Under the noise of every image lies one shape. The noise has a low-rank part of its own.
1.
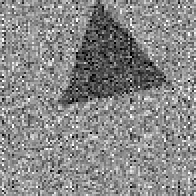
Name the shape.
triangle
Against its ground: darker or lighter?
darker
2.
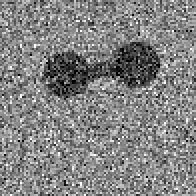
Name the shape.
dumbbell
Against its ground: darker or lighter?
darker
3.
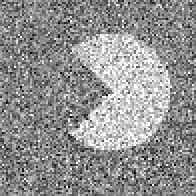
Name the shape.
disc with a wedge cut out
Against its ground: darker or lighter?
lighter
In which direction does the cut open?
left
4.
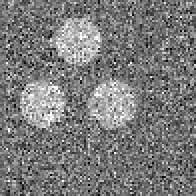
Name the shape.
three dots
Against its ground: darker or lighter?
lighter
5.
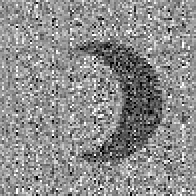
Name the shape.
crescent
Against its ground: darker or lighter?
darker
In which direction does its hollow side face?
left
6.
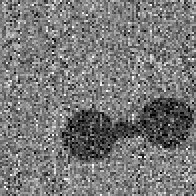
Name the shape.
dumbbell
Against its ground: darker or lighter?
darker
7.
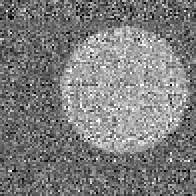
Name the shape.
disc
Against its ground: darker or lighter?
lighter
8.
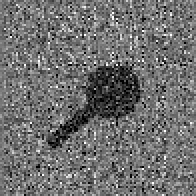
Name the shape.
lollipop
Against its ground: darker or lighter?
darker
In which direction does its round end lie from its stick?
up and right
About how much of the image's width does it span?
half
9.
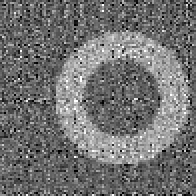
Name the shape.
ring
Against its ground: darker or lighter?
lighter
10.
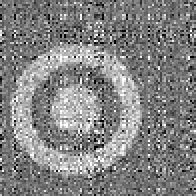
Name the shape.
bullseye
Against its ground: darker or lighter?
lighter
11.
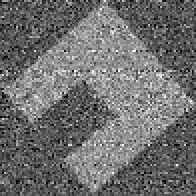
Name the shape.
square with a notch
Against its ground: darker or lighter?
lighter
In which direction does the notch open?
down and left
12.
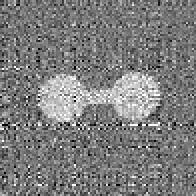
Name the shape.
dumbbell
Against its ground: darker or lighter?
lighter
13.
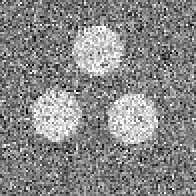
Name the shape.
three dots
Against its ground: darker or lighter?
lighter
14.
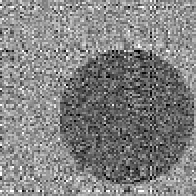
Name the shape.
disc
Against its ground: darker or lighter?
darker
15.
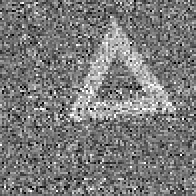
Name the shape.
triangle frame
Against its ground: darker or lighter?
lighter
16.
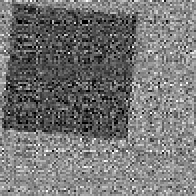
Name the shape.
square
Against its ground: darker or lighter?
darker
